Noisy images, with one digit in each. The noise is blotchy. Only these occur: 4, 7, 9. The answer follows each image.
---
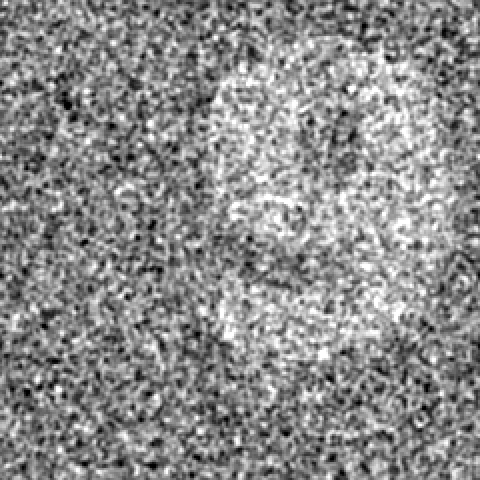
9
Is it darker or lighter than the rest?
lighter
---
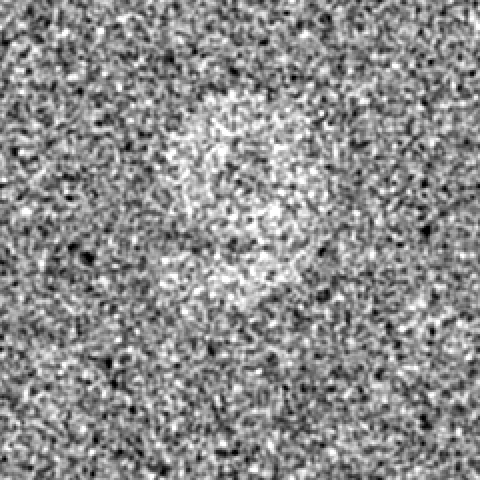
9
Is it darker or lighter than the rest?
lighter
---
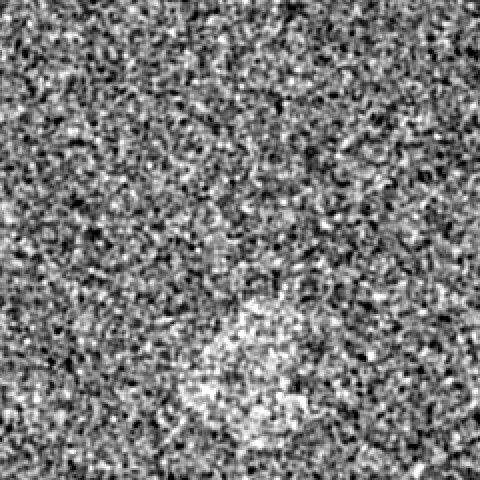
4
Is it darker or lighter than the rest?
lighter
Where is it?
bottom middle
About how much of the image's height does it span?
a third
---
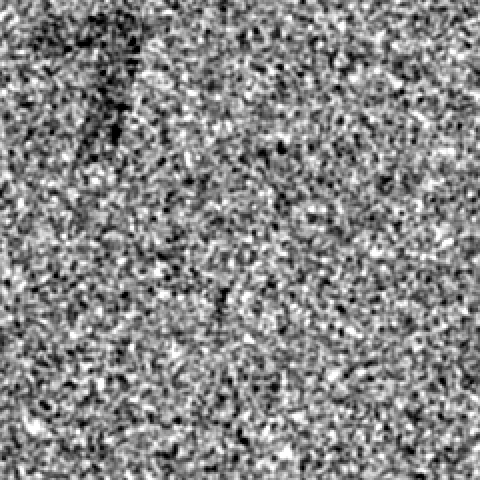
7
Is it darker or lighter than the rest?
darker
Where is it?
top left
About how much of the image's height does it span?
a third
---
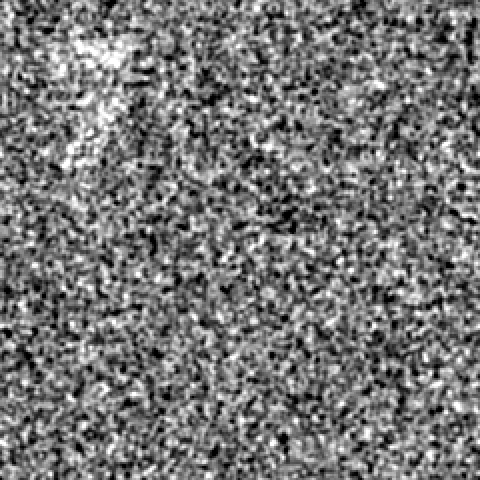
7
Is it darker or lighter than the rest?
lighter
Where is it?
top left
